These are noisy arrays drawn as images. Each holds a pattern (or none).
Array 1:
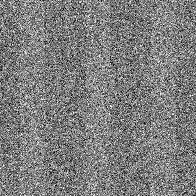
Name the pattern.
vertical stripes
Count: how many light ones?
3
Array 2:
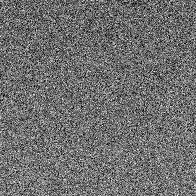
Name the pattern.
a smooth slope
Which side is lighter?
bottom
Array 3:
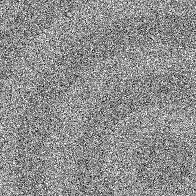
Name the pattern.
rings round one point
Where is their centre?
bottom right
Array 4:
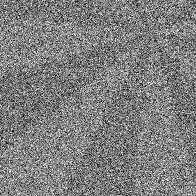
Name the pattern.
spokes from one point
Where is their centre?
top right
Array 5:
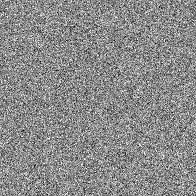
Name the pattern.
only noise
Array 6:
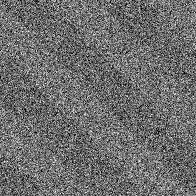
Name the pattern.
diagonal stripes
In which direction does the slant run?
top left to bottom right
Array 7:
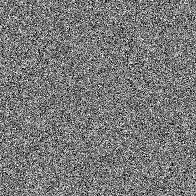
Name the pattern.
only noise
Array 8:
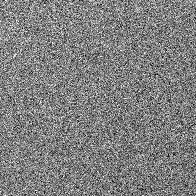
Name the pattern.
a smooth slope
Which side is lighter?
top left
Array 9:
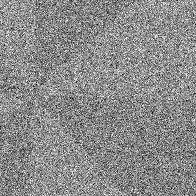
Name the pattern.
spokes from one point
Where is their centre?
middle left
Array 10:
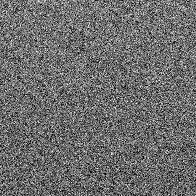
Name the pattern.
a smooth slope
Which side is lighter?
top
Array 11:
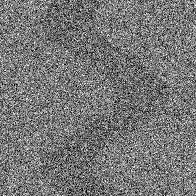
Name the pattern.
a wavy band
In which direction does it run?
top to bottom
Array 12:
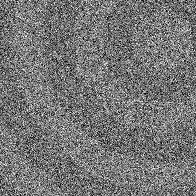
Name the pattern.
rings round one point
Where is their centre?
top right
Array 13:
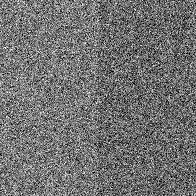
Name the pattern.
a sharp edge
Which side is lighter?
left
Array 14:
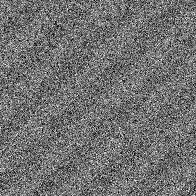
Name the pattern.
diagonal stripes
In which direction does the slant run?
bottom left to top right
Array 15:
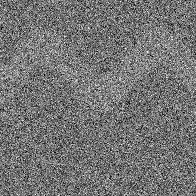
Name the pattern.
a wavy band
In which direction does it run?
left to right
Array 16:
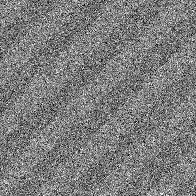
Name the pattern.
diagonal stripes
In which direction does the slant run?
bottom left to top right
